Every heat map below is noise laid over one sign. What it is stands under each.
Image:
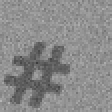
hash sign
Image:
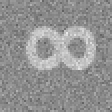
infinity sign
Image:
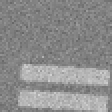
equals sign
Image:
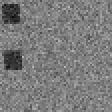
colon
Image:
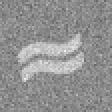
approximately sign
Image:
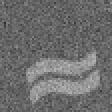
approximately sign
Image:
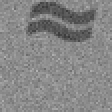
approximately sign
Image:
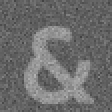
ampersand
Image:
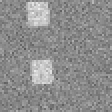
colon
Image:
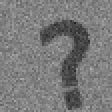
question mark
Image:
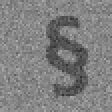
section sign
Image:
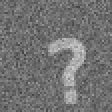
question mark
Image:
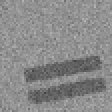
equals sign
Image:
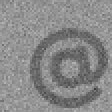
at sign
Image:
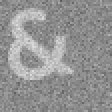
ampersand
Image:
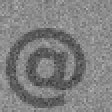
at sign
